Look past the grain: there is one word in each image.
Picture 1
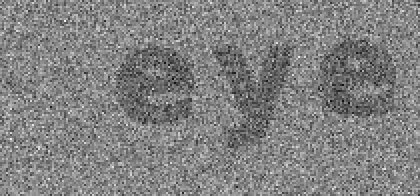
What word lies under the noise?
eye
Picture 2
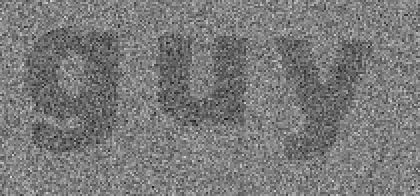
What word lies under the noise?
guy
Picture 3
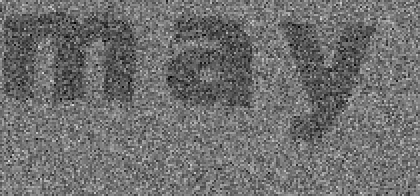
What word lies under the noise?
may
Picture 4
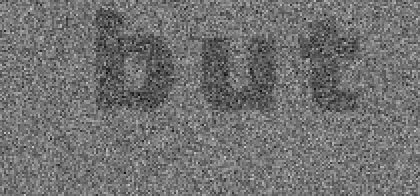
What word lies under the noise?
but
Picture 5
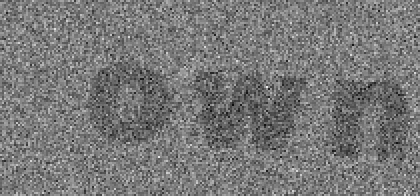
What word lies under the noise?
own
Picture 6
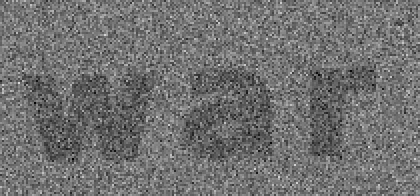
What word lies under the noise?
war
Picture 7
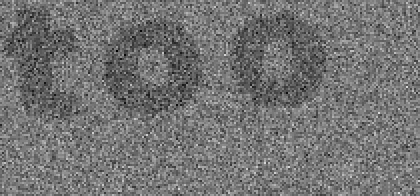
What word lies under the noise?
too
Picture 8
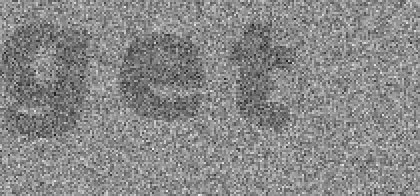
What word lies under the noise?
get
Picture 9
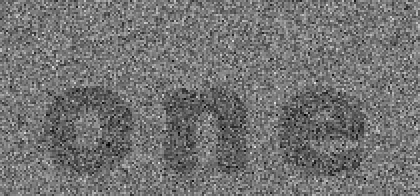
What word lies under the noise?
one
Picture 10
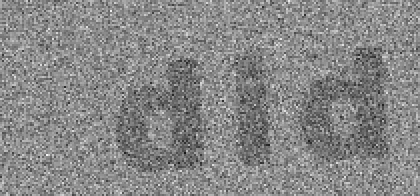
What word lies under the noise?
did
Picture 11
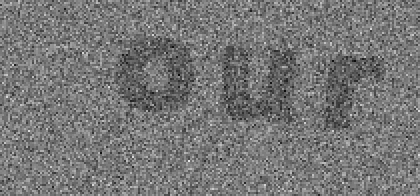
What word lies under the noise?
our
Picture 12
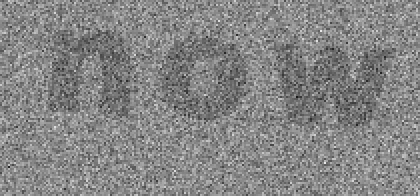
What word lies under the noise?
now
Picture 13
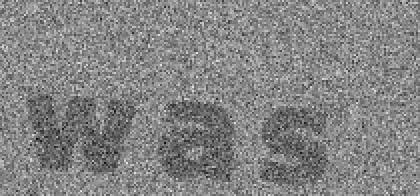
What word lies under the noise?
was
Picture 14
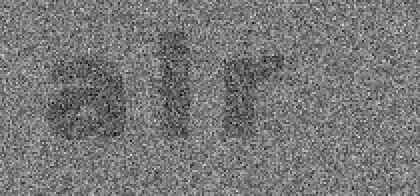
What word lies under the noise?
air
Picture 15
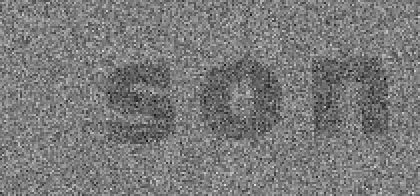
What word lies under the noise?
son
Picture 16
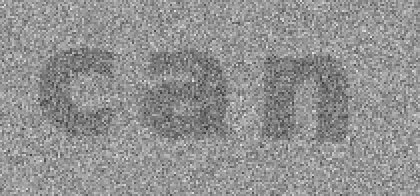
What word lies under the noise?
can
